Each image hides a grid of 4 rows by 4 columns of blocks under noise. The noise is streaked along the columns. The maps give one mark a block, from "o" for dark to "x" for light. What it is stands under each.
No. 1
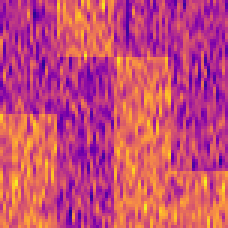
oxoo
ooxo
xoxo
xoxx
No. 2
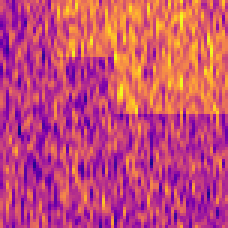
oxxx
ooxx
oooo
oooo
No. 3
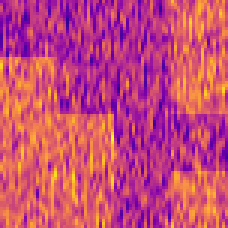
ooox
xoox
xxoo
xxox
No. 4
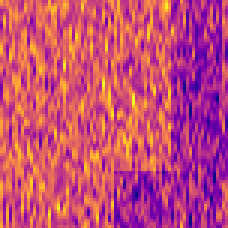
xxxo
xxxo
xxxo
xxoo
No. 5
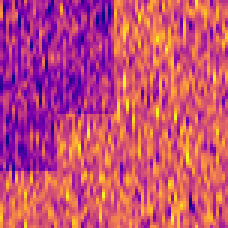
ooxx
ooxx
oxxx
xxxx
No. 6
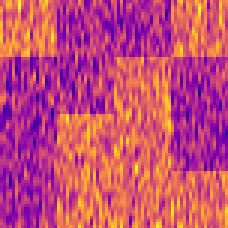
xoox
ooxo
oxxo
oxxx
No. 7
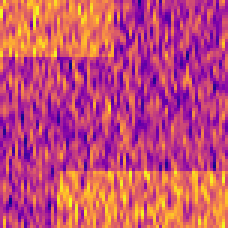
xxoo
oooo
oooo
oxxx
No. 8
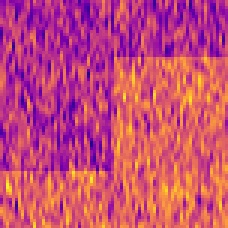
oooo
ooxx
ooxx
xxxx
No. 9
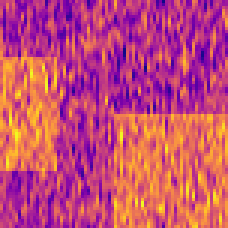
oooo
xooo
xoxx
ooxx
